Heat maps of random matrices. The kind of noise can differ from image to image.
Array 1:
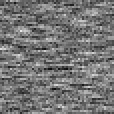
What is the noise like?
streaked along the rows
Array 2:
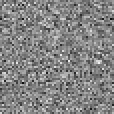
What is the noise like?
low rank plus noise
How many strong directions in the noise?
five to eight
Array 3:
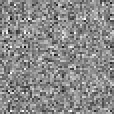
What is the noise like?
low rank plus noise
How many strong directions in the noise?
two
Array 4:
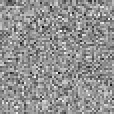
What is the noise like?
low rank plus noise
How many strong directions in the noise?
five to eight
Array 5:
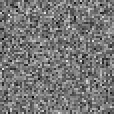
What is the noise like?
independent entries
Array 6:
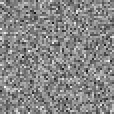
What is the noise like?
independent entries
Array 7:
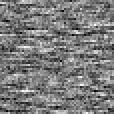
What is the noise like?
streaked along the rows
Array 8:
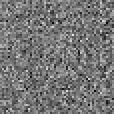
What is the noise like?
low rank plus noise
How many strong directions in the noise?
five to eight
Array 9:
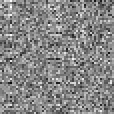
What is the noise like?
low rank plus noise
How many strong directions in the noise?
one
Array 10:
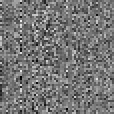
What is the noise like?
columns of uneven size
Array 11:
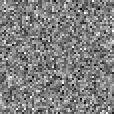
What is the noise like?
independent entries
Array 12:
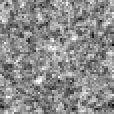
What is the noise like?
blotchy
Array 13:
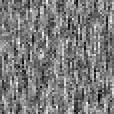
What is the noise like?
streaked along the columns
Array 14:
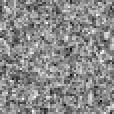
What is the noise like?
blotchy
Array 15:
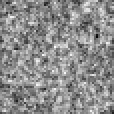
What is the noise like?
blotchy
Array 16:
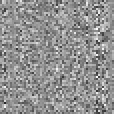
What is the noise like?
columns of uneven size
